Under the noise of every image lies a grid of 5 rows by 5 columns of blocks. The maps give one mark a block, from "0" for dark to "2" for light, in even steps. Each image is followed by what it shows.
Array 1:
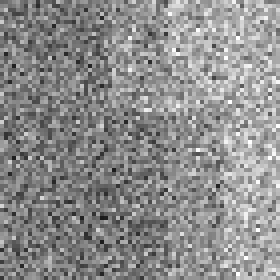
00122
00122
00012
00012
00012
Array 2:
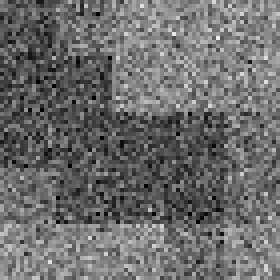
01222
00222
00001
10001
22212
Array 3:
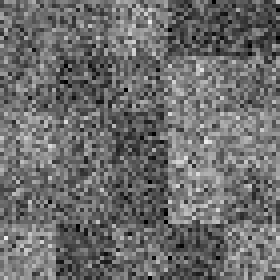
11200
10121
21022
11021
20102
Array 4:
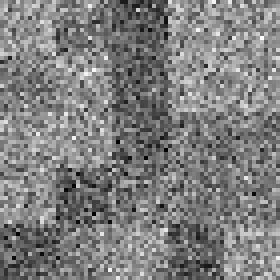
21022
12022
22011
20111
01202
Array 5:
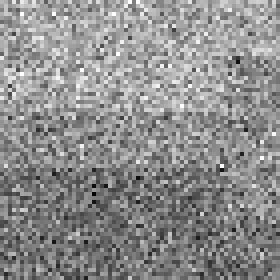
22222
22221
11111
00001
00000
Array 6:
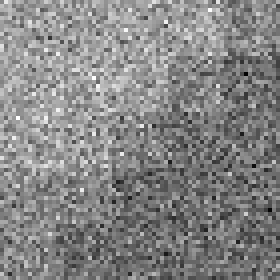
22221
22210
22100
11000
10000
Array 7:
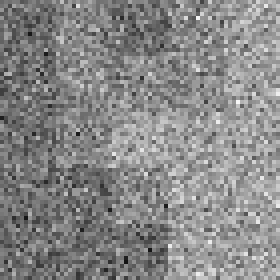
01012
01112
01222
00122
00022
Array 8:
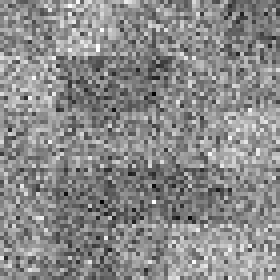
12110
20011
11112
10001
10122
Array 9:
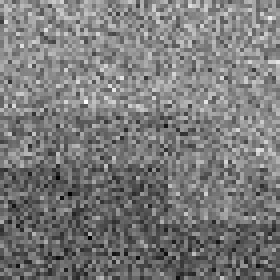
22222
22222
11112
00011
00000
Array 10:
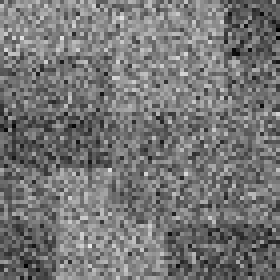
22220
11221
00111
12111
02200
